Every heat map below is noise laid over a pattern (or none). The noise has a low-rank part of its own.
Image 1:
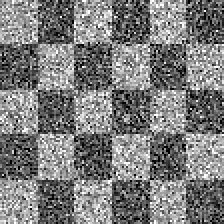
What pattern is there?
a checkerboard
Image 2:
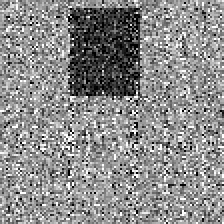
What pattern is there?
one block
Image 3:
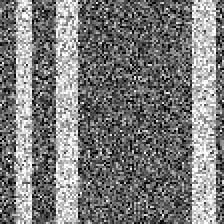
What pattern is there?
bands of columns
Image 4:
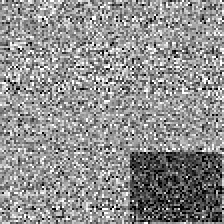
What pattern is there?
one block
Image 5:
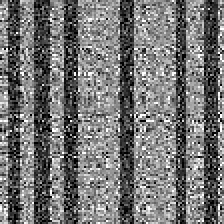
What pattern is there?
bands of columns
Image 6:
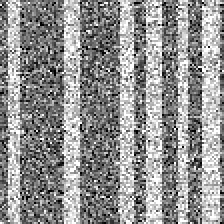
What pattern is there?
bands of columns
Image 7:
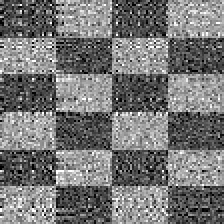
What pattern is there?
a checkerboard
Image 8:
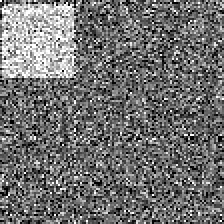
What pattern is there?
one block
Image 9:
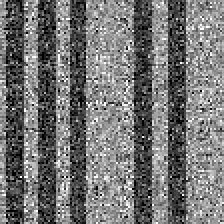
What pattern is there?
bands of columns
